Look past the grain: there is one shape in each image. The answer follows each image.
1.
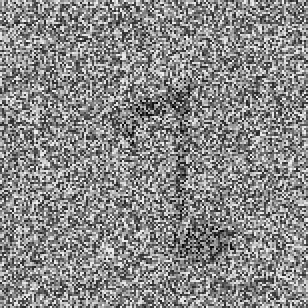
musical note
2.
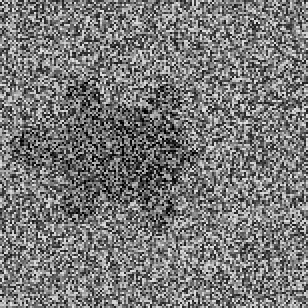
turtle
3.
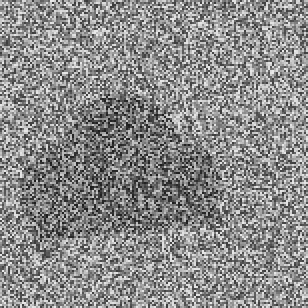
cloud
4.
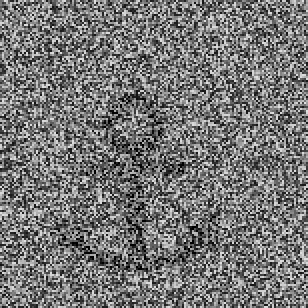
anchor
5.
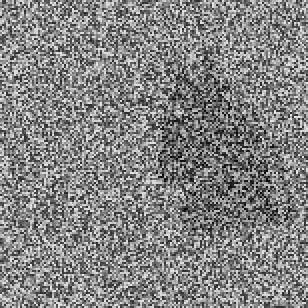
chess knight
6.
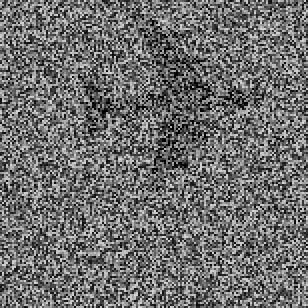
airplane
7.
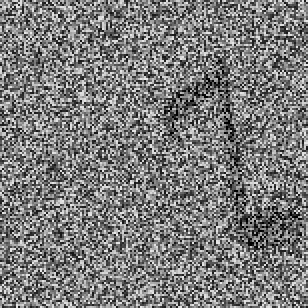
musical note
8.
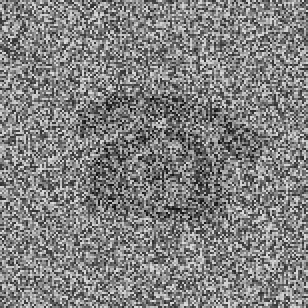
telephone
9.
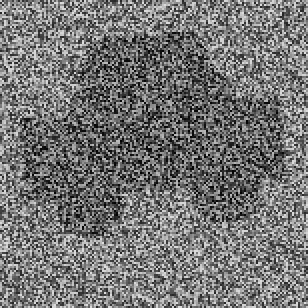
car
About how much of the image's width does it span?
nearly all
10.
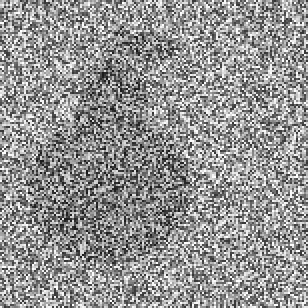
pear
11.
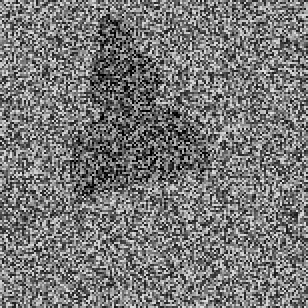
chess pawn
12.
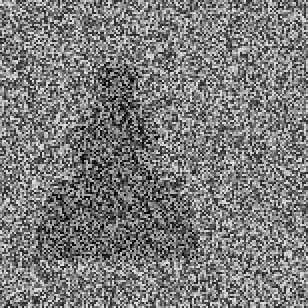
chess pawn
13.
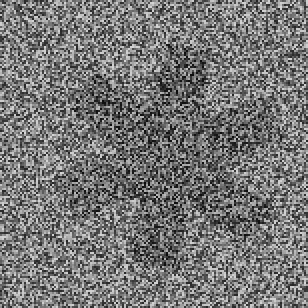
asterisk
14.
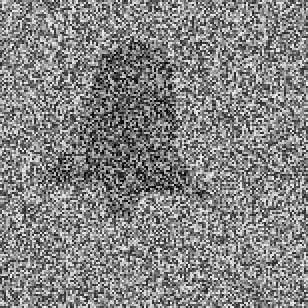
bell
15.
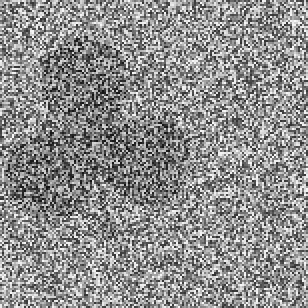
club
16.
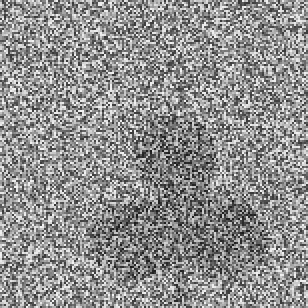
club
